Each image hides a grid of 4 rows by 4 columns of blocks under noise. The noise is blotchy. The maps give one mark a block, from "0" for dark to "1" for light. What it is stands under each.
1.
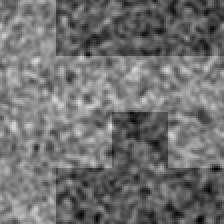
1000
1111
1101
1000
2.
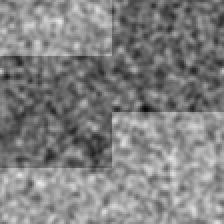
1100
0000
0011
1111
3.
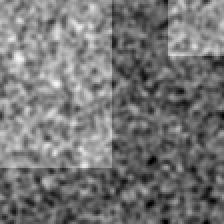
1101
1100
1100
0000
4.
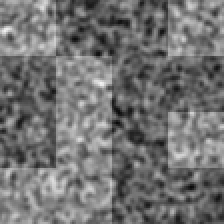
1001
0100
0101
1100
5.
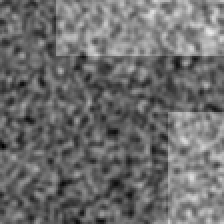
0111
0000
0001
0001
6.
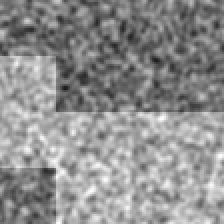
0000
1000
1111
0111
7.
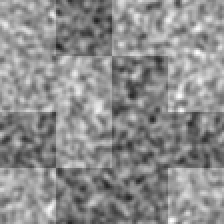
1011
1101
0100
1001
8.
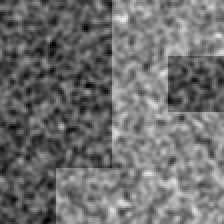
0011
0010
0011
0111
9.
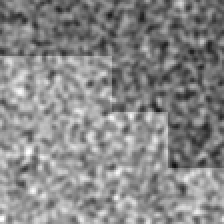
0000
1100
1110
1111
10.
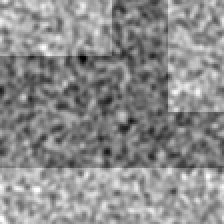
1101
0001
0000
1111
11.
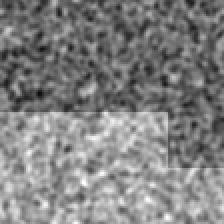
0000
0000
1110
1111
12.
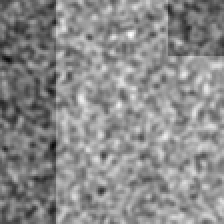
0110
0111
0111
0111
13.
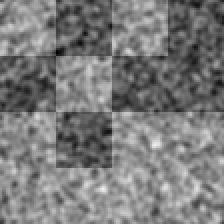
1010
0100
1011
1111
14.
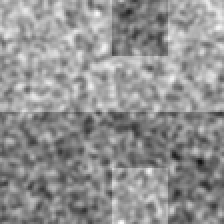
1101
1111
0000
0010
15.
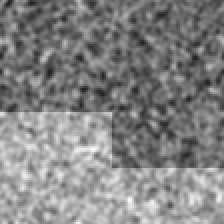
0000
0000
1100
1111
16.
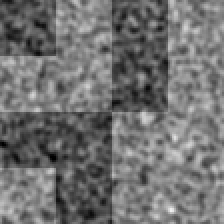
0101
1101
0011
1011
